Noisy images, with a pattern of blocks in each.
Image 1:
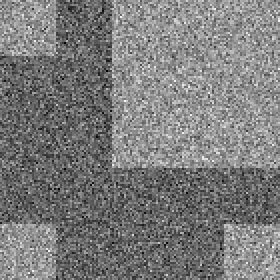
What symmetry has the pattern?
mirrored about the diagonal from the bottom left
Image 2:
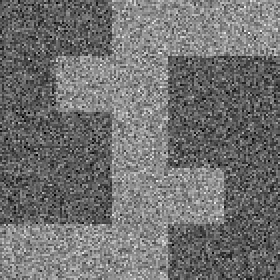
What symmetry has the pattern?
the same after a half turn
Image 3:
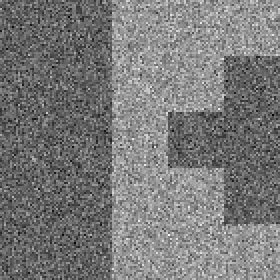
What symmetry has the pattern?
top and bottom mirror each other
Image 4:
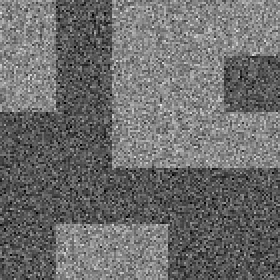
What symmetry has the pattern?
no symmetry
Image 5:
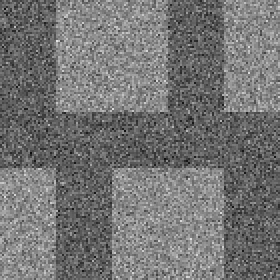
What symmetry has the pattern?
the same after a half turn
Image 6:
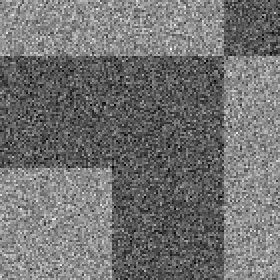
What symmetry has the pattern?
mirrored about the diagonal from the bottom left
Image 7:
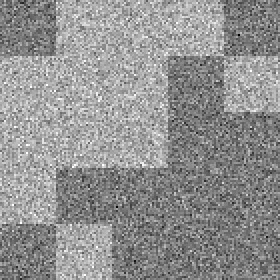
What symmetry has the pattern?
mirrored about the diagonal from the top left
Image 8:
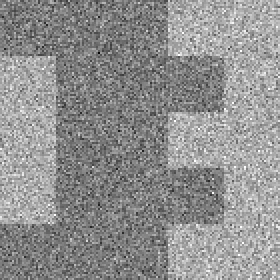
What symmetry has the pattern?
top and bottom mirror each other
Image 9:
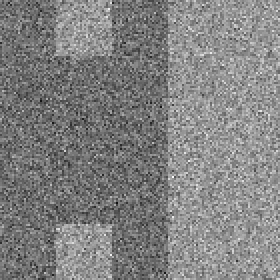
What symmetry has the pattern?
top and bottom mirror each other
